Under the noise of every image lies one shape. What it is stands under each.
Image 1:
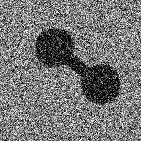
dumbbell
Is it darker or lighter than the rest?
darker
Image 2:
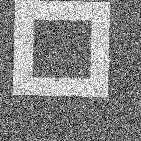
square frame
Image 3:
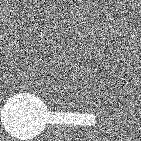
lollipop
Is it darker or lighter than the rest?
lighter
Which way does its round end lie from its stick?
left
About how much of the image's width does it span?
two thirds
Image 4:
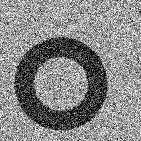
ring
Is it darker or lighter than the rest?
darker
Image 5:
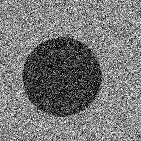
disc
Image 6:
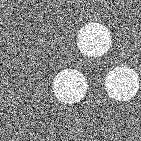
three dots
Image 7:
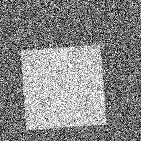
square
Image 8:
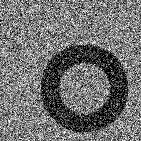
ring
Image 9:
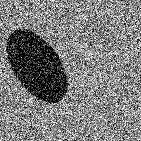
ellipse
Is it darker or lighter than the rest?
darker
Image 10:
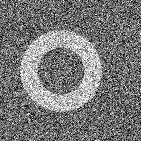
ring
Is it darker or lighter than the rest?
lighter
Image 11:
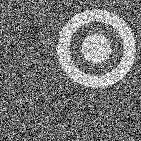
bullseye
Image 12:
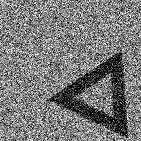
triangle frame
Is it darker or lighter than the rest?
darker
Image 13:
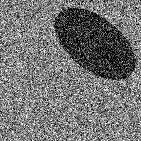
ellipse
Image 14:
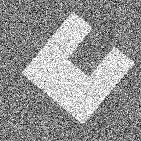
square with a notch
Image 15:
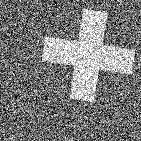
cross
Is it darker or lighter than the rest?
lighter
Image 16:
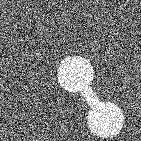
dumbbell
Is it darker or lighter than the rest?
lighter
